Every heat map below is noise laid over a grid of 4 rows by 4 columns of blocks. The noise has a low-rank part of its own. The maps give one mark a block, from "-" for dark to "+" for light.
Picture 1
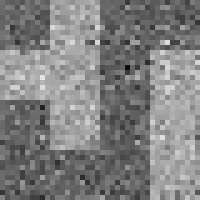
- + - -
+ + - +
- + - +
- - - +
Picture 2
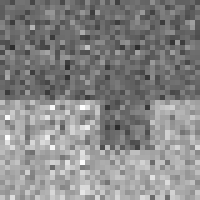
- - - -
- - - -
+ + - +
+ + + +
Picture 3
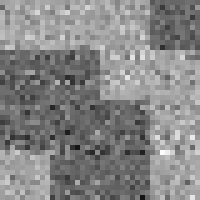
+ + + -
- - + +
- - - +
+ - - +
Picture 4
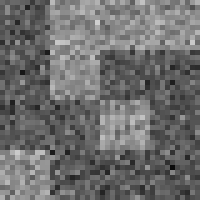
- + + +
- + - -
- - + -
+ - - -
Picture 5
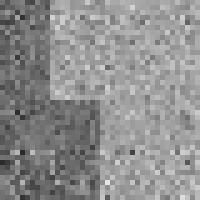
- + + +
- + + +
- - + +
- - + +
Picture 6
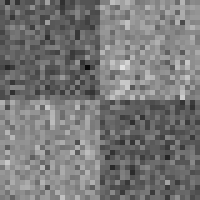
- - + +
- - + +
+ + - -
+ + - -
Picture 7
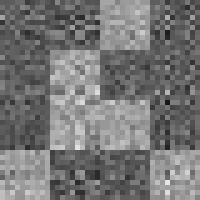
- - + -
- + - -
- + + -
+ - - +
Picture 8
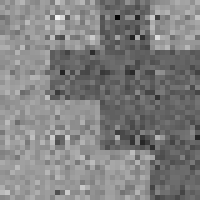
+ + - +
+ - - -
+ + - -
+ + + -
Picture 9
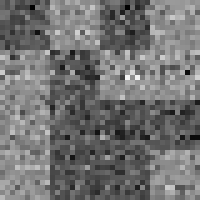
- + - +
+ - + +
+ - - -
+ - - +
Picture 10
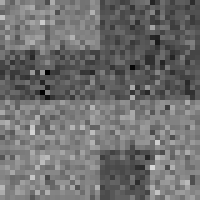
+ + - -
- - - -
+ + + +
+ + - +
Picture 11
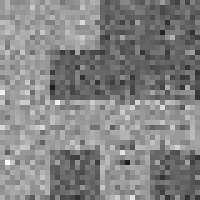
+ + - -
+ - - -
+ + + +
+ - + -
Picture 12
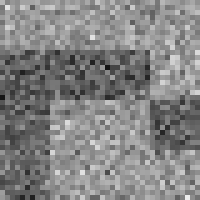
+ + + +
- - - +
- + + -
- + + +
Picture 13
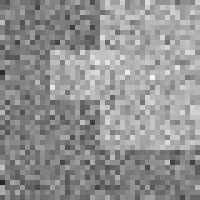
- - + +
- + + +
- - + +
- - - -
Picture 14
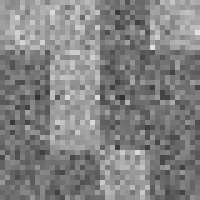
+ + - +
- + - -
- + - -
- - + -
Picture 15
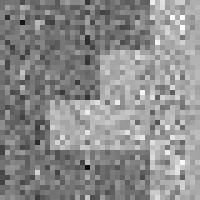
- - - +
- - + +
- + + +
- - - +
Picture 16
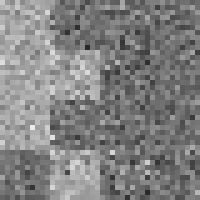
+ - - -
+ + - -
+ - - -
- + - -
